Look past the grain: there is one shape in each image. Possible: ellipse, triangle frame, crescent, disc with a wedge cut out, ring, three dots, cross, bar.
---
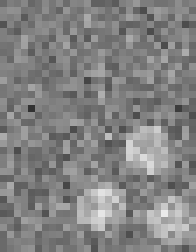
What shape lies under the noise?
three dots
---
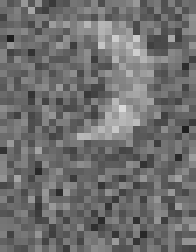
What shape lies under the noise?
crescent
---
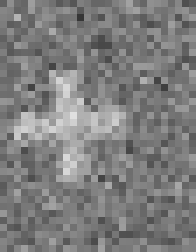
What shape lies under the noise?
cross
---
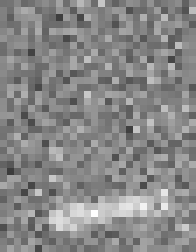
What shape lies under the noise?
bar
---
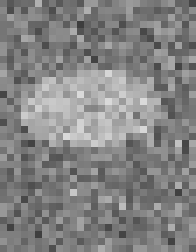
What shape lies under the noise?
ellipse
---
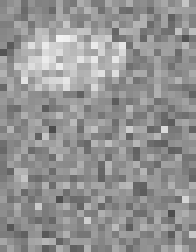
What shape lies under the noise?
ellipse
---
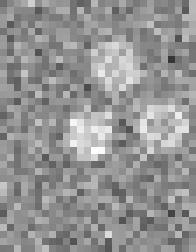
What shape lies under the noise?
three dots
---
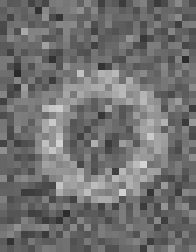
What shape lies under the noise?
ring
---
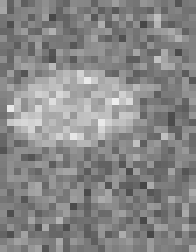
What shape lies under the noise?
ellipse
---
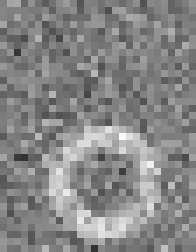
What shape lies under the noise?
ring
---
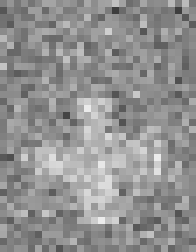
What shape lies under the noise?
cross
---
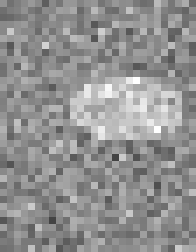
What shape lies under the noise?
ellipse
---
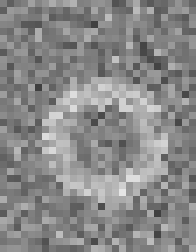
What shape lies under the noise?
ring
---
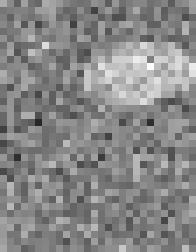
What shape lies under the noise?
ellipse
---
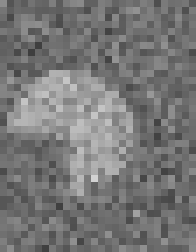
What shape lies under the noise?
disc with a wedge cut out
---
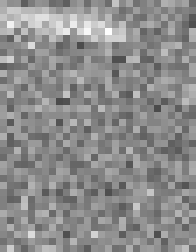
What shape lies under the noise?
bar
